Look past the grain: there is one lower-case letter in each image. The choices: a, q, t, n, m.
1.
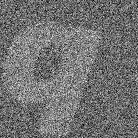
q
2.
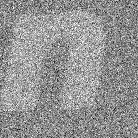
n
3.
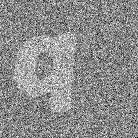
q
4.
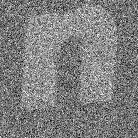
n
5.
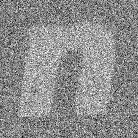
n
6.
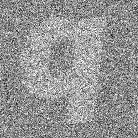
q
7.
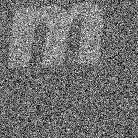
m
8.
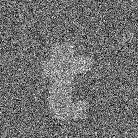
t
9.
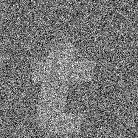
t
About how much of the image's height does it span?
two thirds
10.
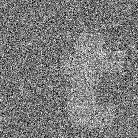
t
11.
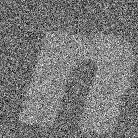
n
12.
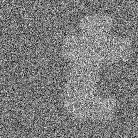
t
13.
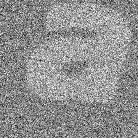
a
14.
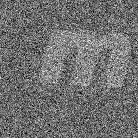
m
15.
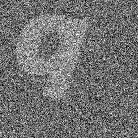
q
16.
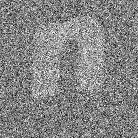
n
